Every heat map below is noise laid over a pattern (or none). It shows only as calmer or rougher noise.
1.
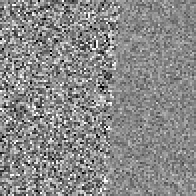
a sharp edge
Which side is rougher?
left
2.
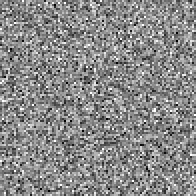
only noise
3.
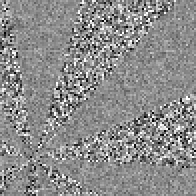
spokes from one point
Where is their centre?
bottom left
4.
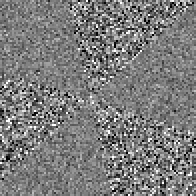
spokes from one point
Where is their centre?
centre
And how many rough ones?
3
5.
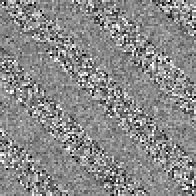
diagonal stripes
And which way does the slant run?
top left to bottom right
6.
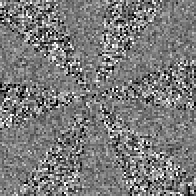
spokes from one point
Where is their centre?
centre
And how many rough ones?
6
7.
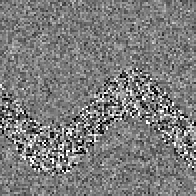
a wavy band
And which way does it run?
left to right
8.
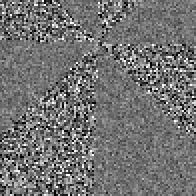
spokes from one point
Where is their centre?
top middle
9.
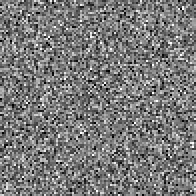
only noise
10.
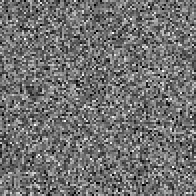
only noise
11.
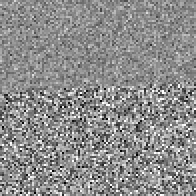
a sharp edge
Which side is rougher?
bottom
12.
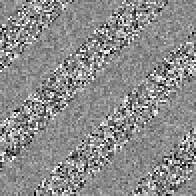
diagonal stripes
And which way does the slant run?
bottom left to top right
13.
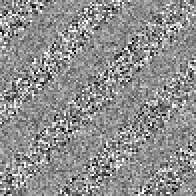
diagonal stripes
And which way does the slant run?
bottom left to top right
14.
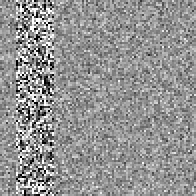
one vertical stripe
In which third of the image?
left
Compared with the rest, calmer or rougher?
rougher
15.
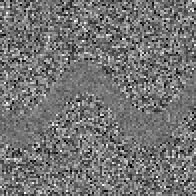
a wavy band
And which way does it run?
left to right
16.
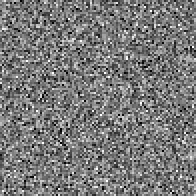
only noise
